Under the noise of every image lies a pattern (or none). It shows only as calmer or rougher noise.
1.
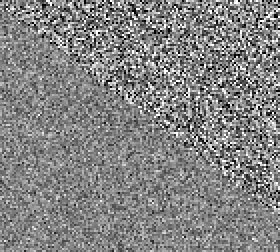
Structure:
a sharp edge
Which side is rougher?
top right
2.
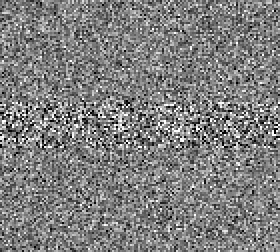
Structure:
one horizontal stripe
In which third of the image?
middle
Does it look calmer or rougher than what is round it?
rougher
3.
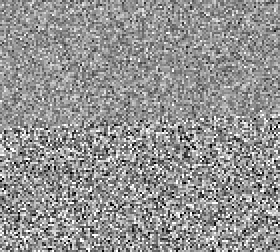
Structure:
a sharp edge
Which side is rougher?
bottom
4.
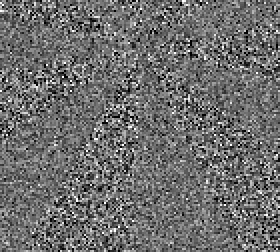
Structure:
spokes from one point
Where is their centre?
top middle
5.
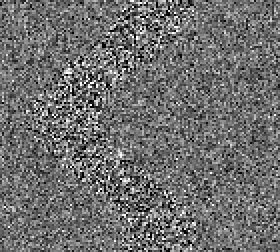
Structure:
a wavy band
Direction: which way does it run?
top to bottom
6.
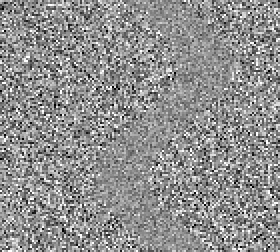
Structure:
a wavy band
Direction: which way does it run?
top to bottom
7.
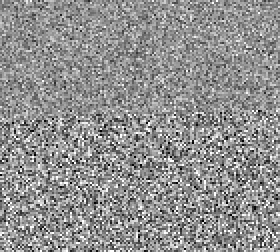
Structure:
a sharp edge
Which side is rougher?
bottom
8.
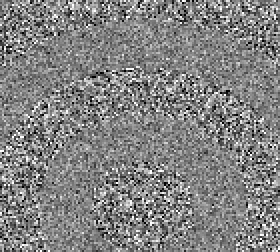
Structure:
rings round one point
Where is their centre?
bottom middle
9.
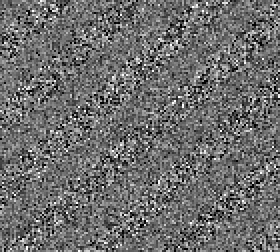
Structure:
diagonal stripes
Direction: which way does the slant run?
bottom left to top right
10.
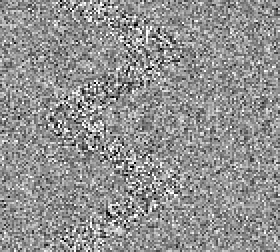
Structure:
a wavy band
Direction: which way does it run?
top to bottom
